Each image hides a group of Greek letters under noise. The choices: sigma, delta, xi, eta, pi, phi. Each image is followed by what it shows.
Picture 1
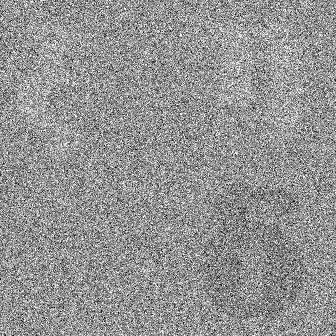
top left: light xi; top right: light eta; bottom right: dark delta
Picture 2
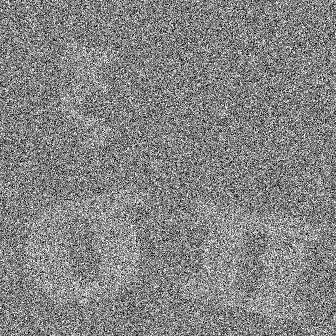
top left: light xi; bottom left: light sigma; bottom right: light pi
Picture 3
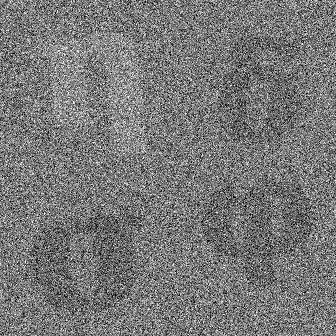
top left: light eta; top right: dark delta; bottom left: dark sigma; bottom right: dark phi
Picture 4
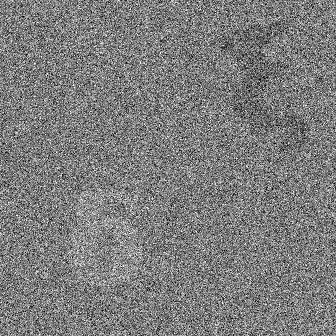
top right: dark xi; bottom left: light delta
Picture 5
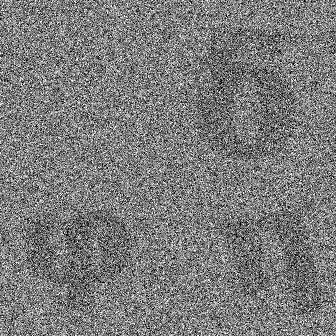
top right: dark delta; bottom left: dark phi; bottom right: dark eta
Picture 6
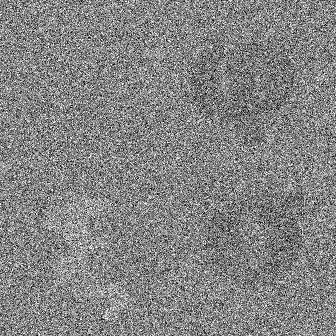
top right: dark phi; bottom left: light xi; bottom right: dark sigma
